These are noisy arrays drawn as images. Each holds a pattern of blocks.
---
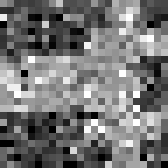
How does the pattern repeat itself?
top and bottom mirror each other
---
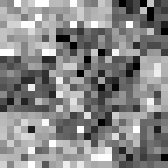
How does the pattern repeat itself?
top and bottom mirror each other
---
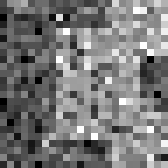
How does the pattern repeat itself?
top and bottom mirror each other
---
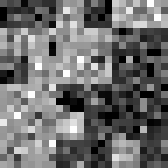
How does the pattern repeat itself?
no symmetry
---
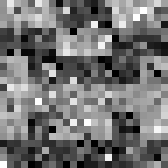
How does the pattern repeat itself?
left and right mirror each other
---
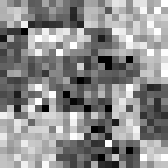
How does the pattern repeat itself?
mirrored about the diagonal from the bottom left
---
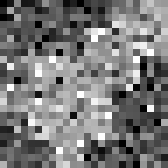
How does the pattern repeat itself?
mirrored about the diagonal from the bottom left
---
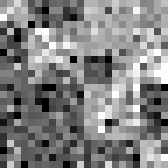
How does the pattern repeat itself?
mirrored about the diagonal from the bottom left
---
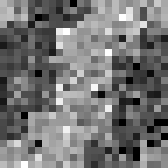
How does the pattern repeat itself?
the same after a half turn
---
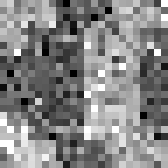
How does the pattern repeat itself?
top and bottom mirror each other
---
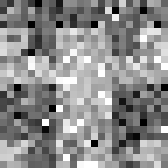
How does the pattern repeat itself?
left and right mirror each other
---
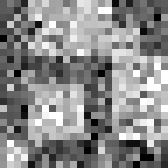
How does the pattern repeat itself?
mirrored about the diagonal from the bottom left
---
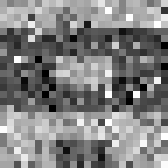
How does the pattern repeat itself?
left and right mirror each other
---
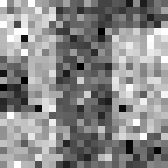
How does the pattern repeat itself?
top and bottom mirror each other
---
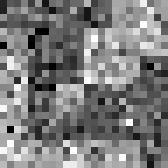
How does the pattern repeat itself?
mirrored about the diagonal from the bottom left
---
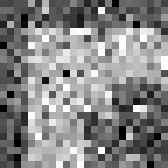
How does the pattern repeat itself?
mirrored about the diagonal from the top left
